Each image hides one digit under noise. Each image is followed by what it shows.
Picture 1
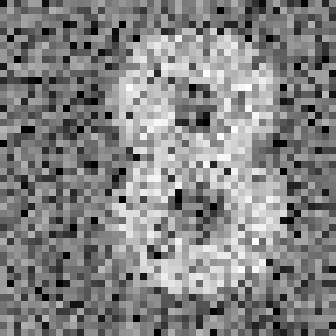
8
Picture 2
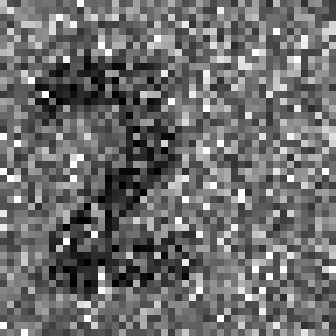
2
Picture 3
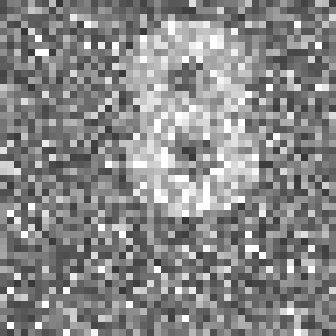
8
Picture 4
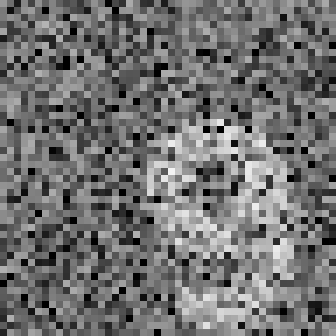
9
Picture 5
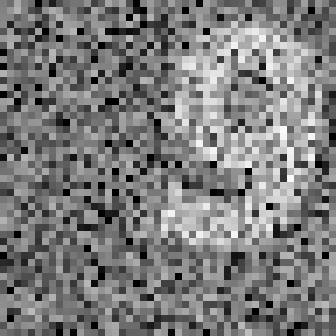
9
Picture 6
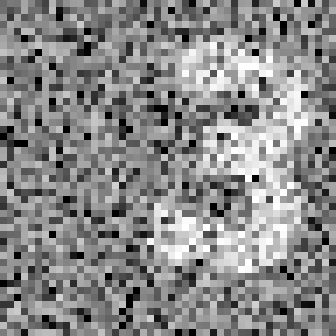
3
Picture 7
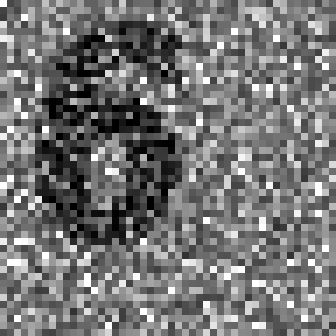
6
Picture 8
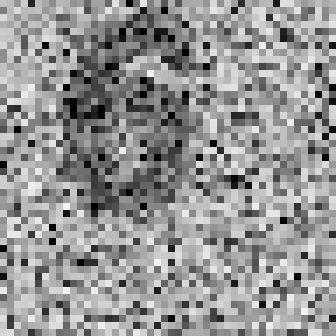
6
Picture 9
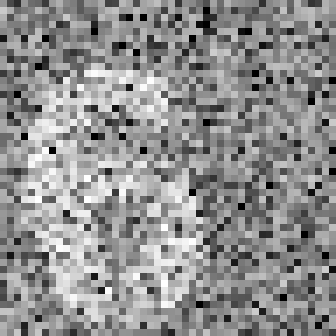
6
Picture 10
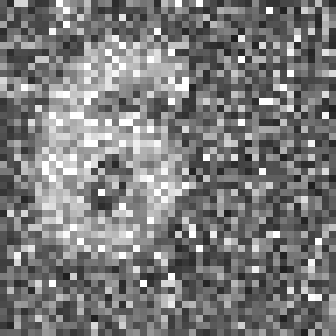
6
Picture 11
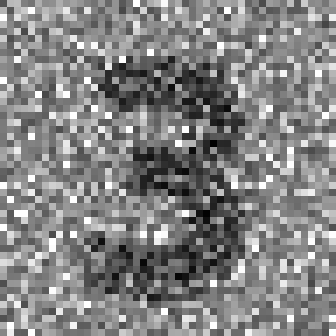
3
